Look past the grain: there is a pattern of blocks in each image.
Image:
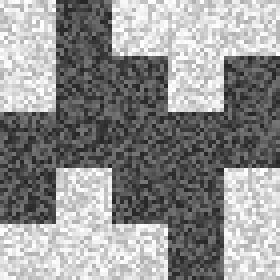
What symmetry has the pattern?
the same after a half turn
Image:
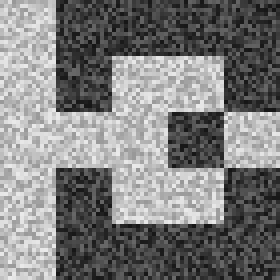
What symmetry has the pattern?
top and bottom mirror each other
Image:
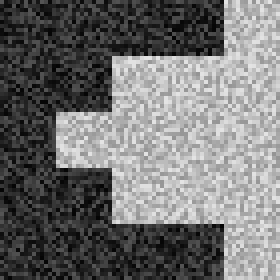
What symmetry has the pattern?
top and bottom mirror each other
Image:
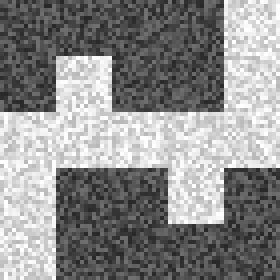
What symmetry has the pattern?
the same after a half turn
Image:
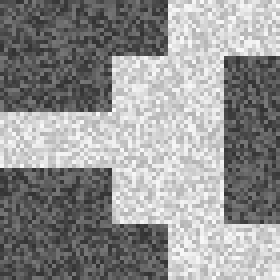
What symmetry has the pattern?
top and bottom mirror each other
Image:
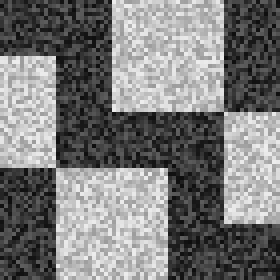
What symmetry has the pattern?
the same after a half turn
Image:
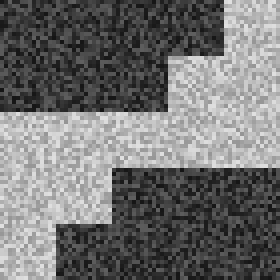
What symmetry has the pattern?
the same after a half turn
